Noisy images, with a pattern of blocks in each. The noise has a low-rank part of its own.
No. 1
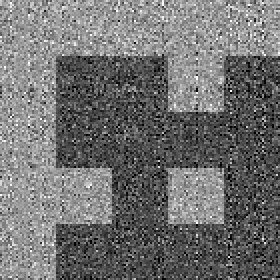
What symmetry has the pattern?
mirrored about the diagonal from the top left
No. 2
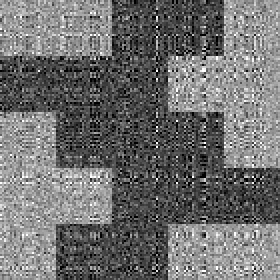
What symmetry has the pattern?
the same after a half turn
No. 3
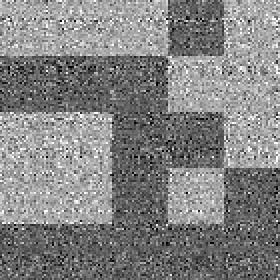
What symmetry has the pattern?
no symmetry
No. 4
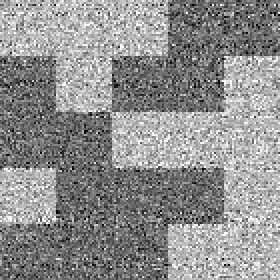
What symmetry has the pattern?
no symmetry
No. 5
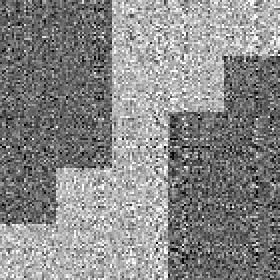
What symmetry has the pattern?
the same after a half turn
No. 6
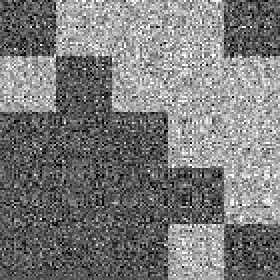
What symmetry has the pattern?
mirrored about the diagonal from the bottom left
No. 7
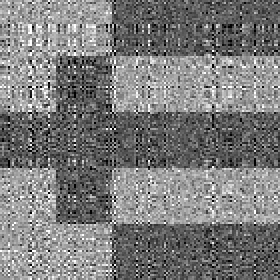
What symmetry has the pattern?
top and bottom mirror each other
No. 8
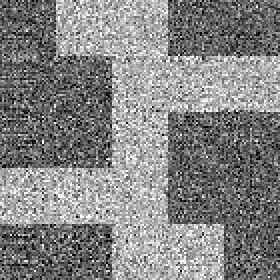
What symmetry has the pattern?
the same after a half turn
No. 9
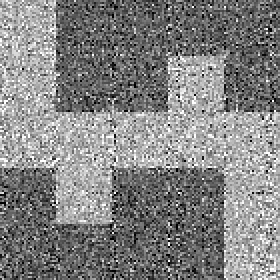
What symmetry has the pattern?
the same after a half turn
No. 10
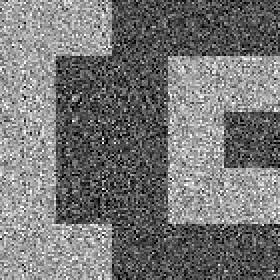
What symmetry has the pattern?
top and bottom mirror each other
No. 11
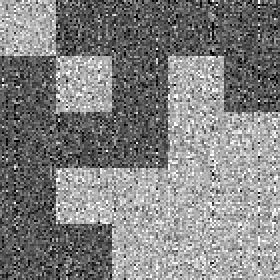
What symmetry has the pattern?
mirrored about the diagonal from the top left
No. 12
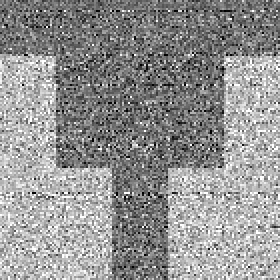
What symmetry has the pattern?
left and right mirror each other
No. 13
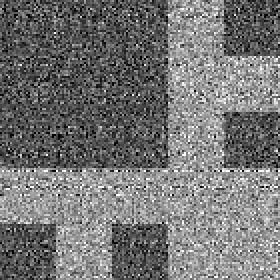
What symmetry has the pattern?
mirrored about the diagonal from the top left
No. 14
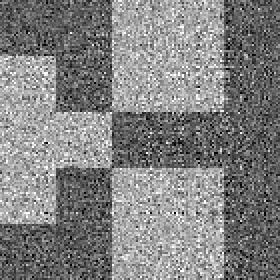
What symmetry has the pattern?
top and bottom mirror each other
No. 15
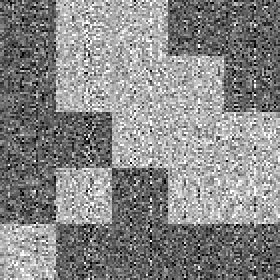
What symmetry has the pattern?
mirrored about the diagonal from the bottom left
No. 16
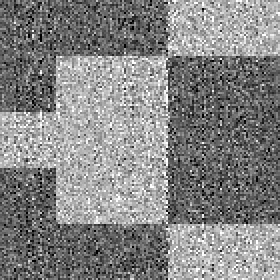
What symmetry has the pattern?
top and bottom mirror each other
